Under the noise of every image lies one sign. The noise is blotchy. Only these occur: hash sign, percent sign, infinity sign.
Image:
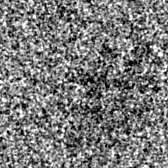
hash sign
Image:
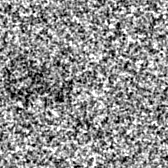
infinity sign
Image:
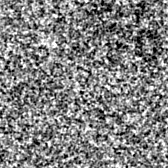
percent sign
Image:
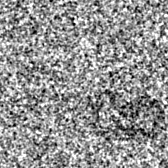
infinity sign
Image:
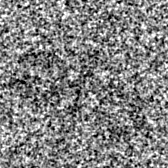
percent sign
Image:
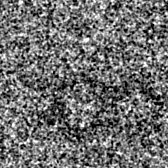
infinity sign
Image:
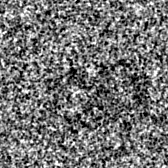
infinity sign
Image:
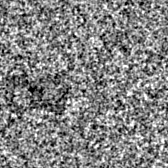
infinity sign
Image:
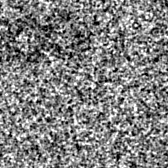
infinity sign
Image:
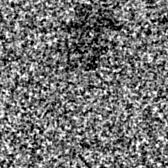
hash sign
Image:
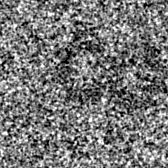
infinity sign
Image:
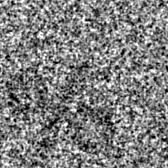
percent sign
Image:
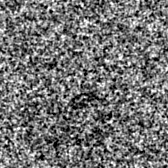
infinity sign
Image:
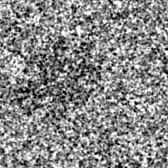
hash sign
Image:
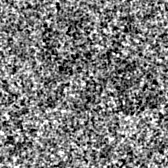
percent sign
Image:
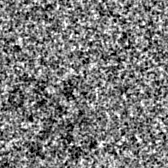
percent sign
